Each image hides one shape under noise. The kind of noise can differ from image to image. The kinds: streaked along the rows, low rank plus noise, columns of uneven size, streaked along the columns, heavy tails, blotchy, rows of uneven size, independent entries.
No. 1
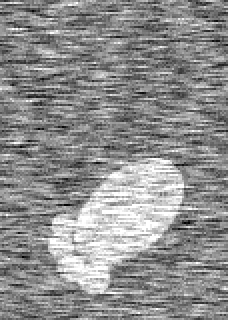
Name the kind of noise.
streaked along the rows
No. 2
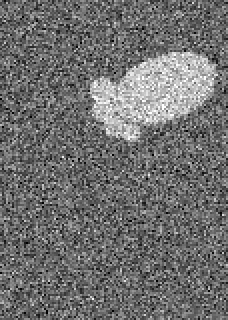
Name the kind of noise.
independent entries
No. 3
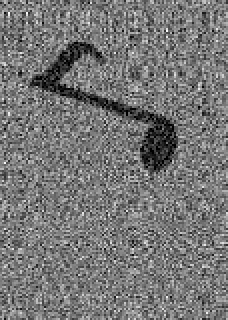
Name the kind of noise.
low rank plus noise
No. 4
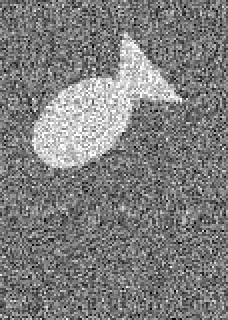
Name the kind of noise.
low rank plus noise
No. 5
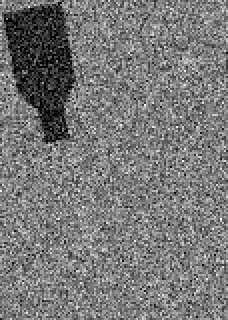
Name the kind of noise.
independent entries
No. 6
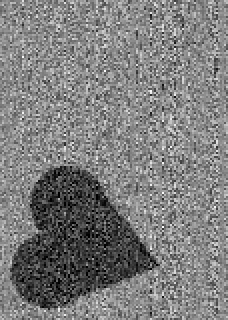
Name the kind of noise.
columns of uneven size
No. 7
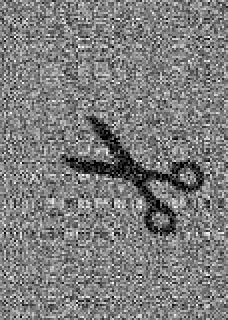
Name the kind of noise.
low rank plus noise
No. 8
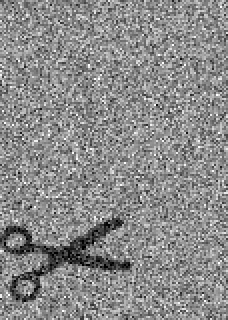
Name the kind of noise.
independent entries
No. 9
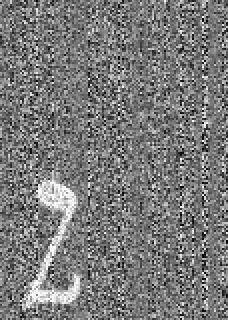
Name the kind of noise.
columns of uneven size
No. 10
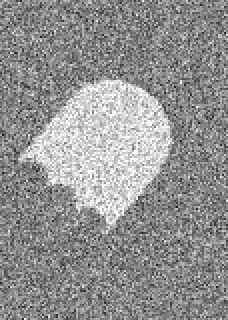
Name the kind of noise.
independent entries
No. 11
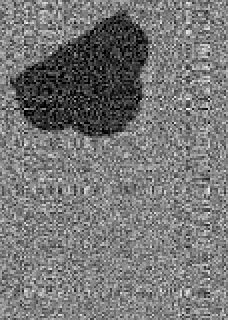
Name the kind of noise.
low rank plus noise
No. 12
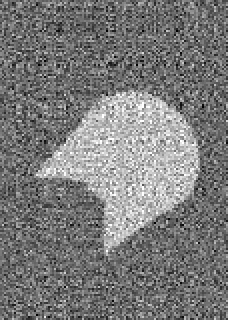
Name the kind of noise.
low rank plus noise
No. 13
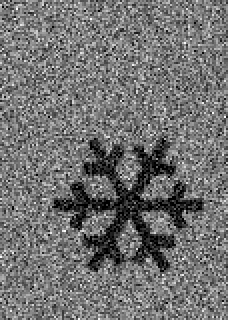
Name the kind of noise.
independent entries
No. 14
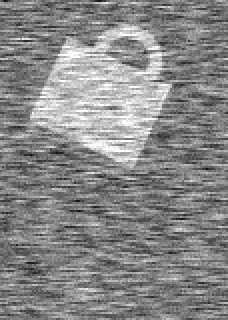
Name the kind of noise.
streaked along the rows
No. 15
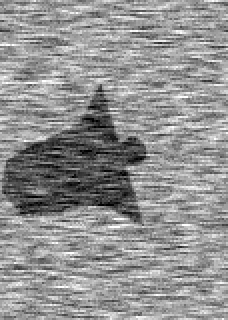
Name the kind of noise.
streaked along the rows
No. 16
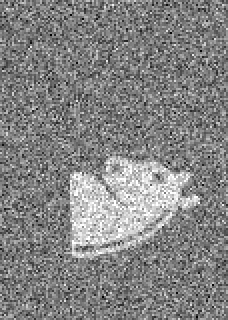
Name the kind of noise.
independent entries
